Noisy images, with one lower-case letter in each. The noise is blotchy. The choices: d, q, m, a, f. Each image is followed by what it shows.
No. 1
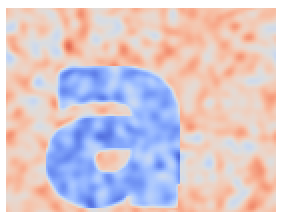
blue a
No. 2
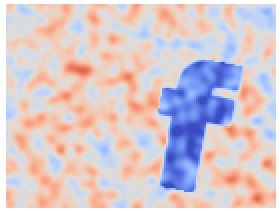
blue f
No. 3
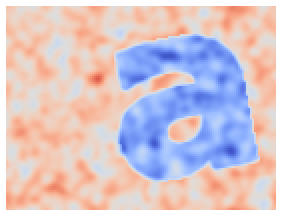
blue a
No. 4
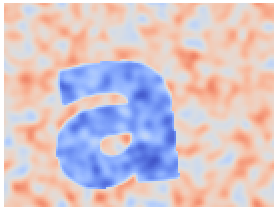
blue a
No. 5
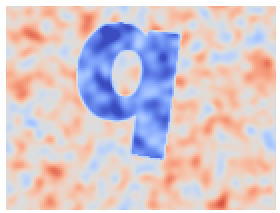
blue q
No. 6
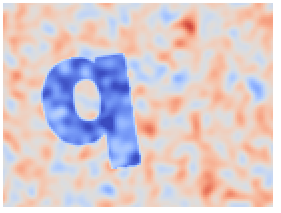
blue q
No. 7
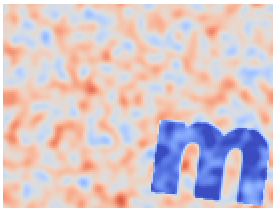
blue m, bottom right
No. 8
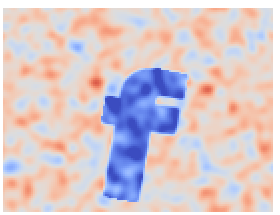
blue f
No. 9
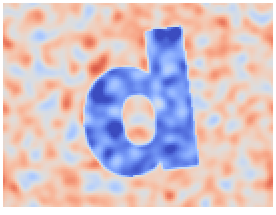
blue d
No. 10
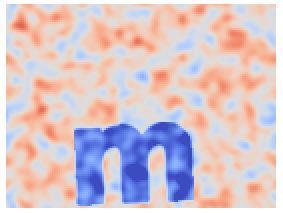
blue m, bottom middle
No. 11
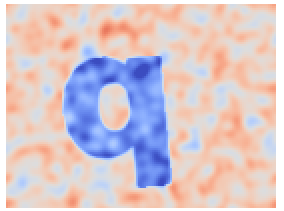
blue q
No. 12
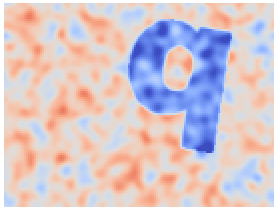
blue q
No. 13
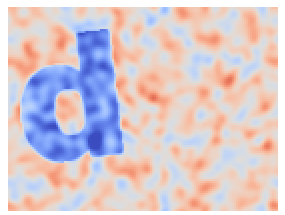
blue d
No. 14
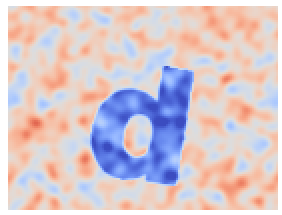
blue d
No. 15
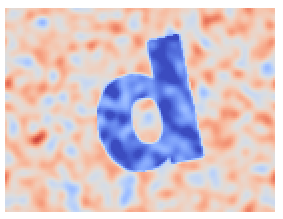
blue d
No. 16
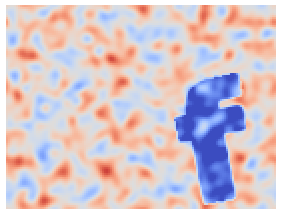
blue f
